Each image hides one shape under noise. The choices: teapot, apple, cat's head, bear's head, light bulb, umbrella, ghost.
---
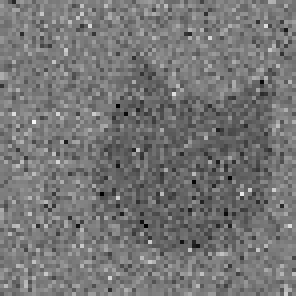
cat's head
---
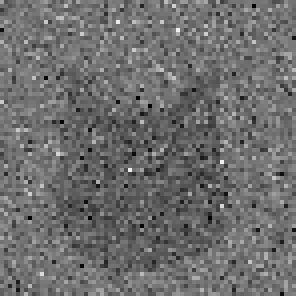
cat's head
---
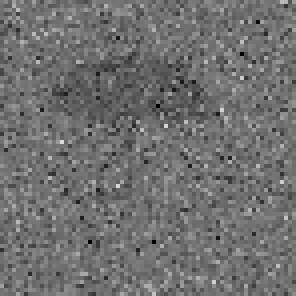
umbrella
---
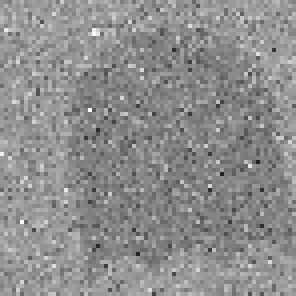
ghost
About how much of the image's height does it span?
nearly all
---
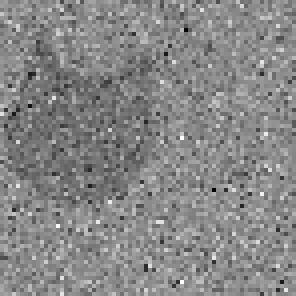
cat's head
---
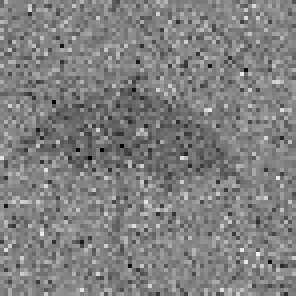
umbrella
